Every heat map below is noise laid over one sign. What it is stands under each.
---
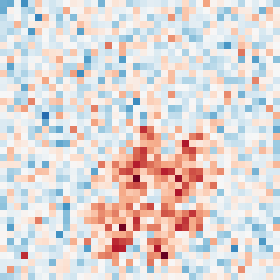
hash sign
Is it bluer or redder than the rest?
redder
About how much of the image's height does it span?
half
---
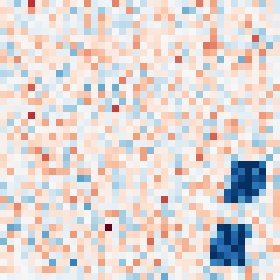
colon
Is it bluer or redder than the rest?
bluer
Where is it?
bottom right
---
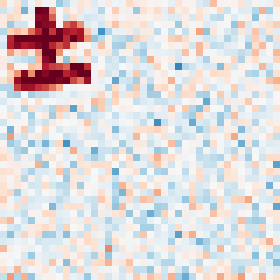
plus-minus sign
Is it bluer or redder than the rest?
redder
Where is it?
top left
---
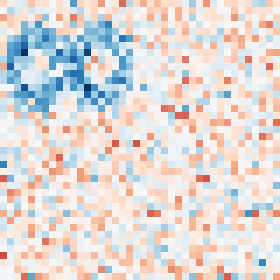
infinity sign
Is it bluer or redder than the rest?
bluer
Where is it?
top left
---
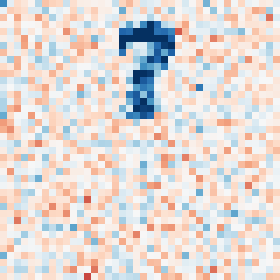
question mark
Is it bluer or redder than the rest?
bluer
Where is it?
top middle
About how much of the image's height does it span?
a third
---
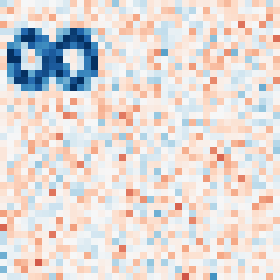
infinity sign
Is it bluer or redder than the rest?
bluer
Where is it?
top left
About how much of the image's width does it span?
a third
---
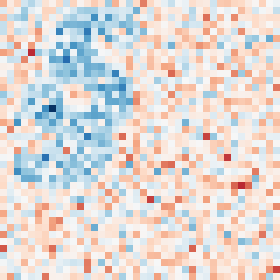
section sign
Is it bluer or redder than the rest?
bluer
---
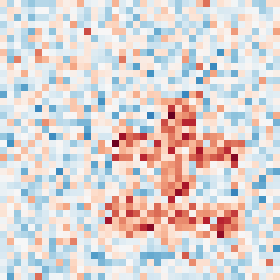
plus-minus sign
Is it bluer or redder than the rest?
redder
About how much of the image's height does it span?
half
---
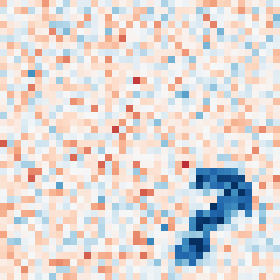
question mark
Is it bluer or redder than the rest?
bluer
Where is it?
bottom right
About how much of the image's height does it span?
a third
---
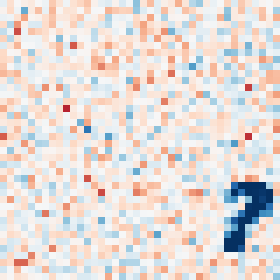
question mark
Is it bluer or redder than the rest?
bluer
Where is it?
bottom right
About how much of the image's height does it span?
a quarter
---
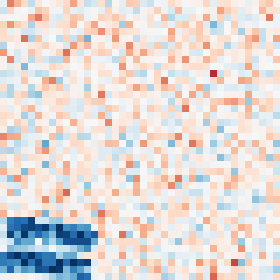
equals sign
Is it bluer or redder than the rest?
bluer
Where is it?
bottom left
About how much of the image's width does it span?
a third
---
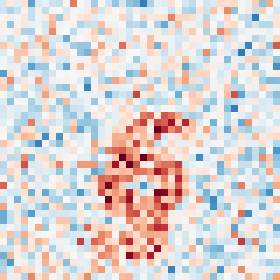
section sign
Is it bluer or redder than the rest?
redder
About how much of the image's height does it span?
half
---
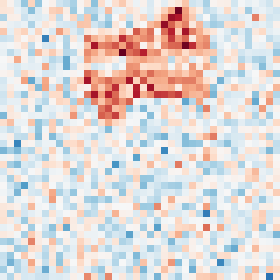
not-equal sign
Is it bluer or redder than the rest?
redder
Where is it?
top middle
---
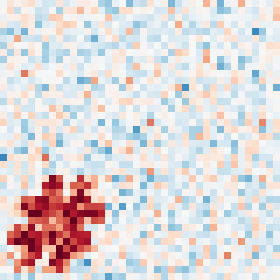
hash sign
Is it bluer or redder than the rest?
redder
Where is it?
bottom left
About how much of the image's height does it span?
a third
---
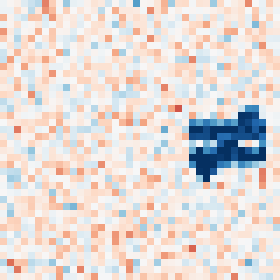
not-equal sign
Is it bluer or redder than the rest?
bluer
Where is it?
middle right
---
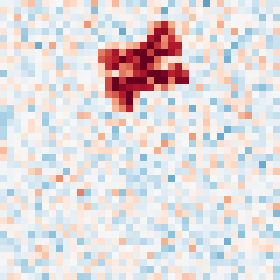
not-equal sign
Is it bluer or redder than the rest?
redder
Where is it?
top middle
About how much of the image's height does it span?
a third
